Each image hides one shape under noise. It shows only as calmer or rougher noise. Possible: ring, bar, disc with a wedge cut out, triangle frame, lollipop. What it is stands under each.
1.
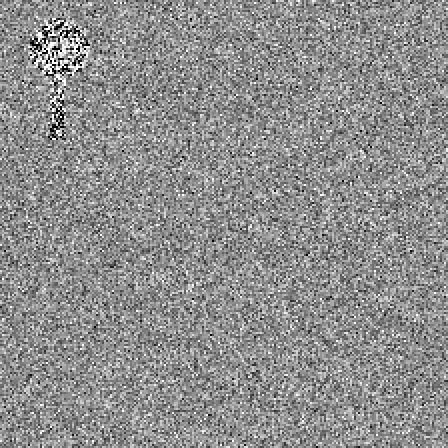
lollipop
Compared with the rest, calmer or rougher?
rougher
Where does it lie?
top left
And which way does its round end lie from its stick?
up
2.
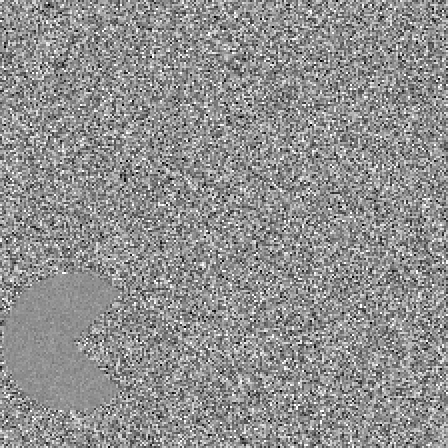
disc with a wedge cut out
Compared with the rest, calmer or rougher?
calmer
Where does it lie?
bottom left
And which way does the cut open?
right
